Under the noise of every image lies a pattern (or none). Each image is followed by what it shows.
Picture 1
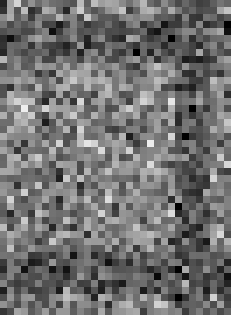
bands of rows crossing bands of columns
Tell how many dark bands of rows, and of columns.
2 and 1
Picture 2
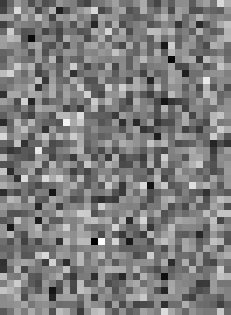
only noise
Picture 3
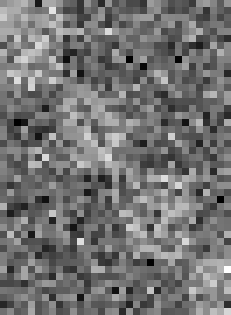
blocks along the diagonal
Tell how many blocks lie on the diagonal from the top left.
4
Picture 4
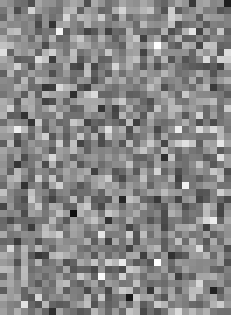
only noise
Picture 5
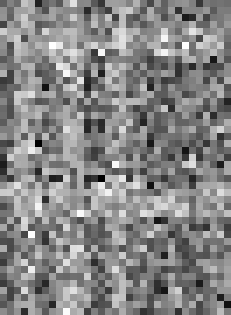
bands of rows crossing bands of columns
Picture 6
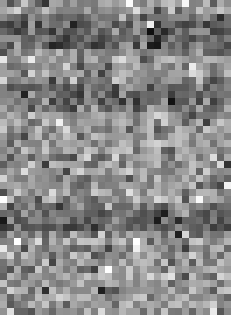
bands of rows
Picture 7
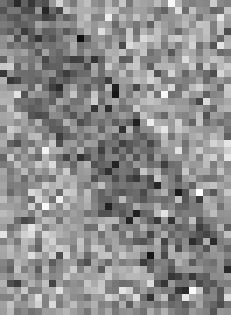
a diagonal band
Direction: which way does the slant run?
top left to bottom right
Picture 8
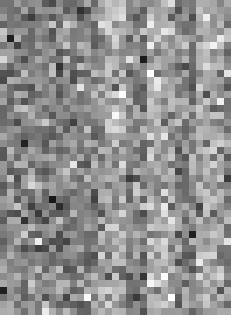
bands of columns
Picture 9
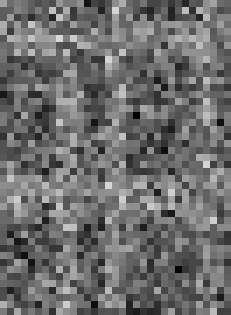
bands of rows crossing bands of columns
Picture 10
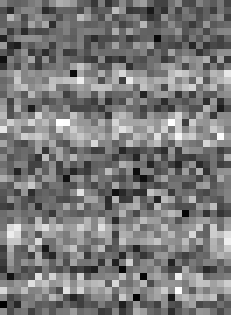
bands of rows
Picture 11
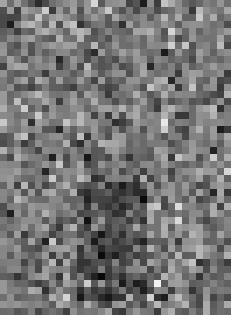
one block
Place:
bottom middle
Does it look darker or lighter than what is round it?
darker
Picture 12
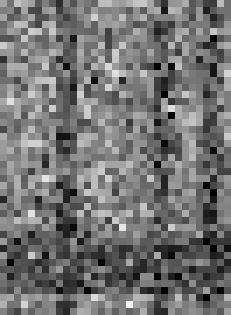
bands of rows crossing bands of columns
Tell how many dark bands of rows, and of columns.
1 and 3
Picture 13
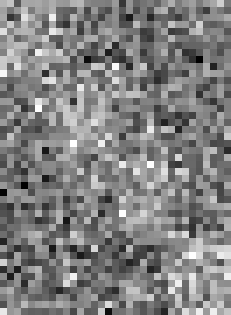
blocks along the diagonal
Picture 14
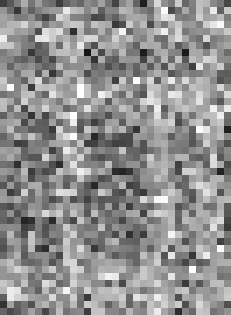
bands of rows crossing bands of columns
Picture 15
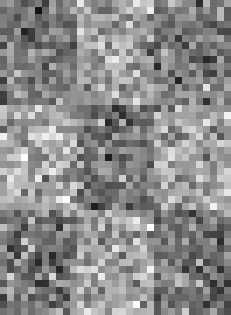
a checkerboard
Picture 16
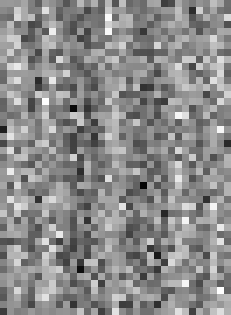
bands of columns
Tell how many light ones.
5
